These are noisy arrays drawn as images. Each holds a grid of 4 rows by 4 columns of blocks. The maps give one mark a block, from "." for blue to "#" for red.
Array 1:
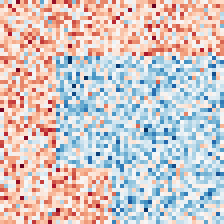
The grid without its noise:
####
#...
#...
##..
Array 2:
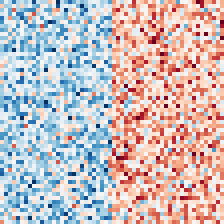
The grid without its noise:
..##
..##
..##
..##
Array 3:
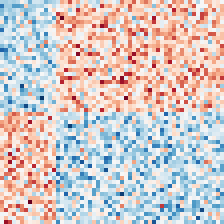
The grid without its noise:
.###
.###
#...
#...
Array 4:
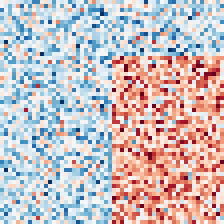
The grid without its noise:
....
..##
..##
..##
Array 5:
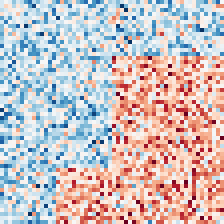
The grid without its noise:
....
..##
..##
.###
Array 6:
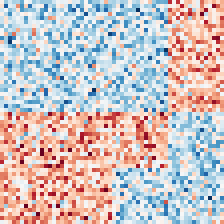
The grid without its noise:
...#
...#
###.
##..
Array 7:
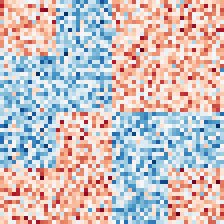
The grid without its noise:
#.##
..##
.#..
##.#
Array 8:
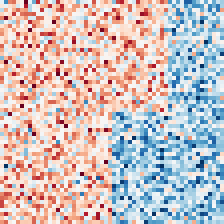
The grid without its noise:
###.
###.
##..
##..
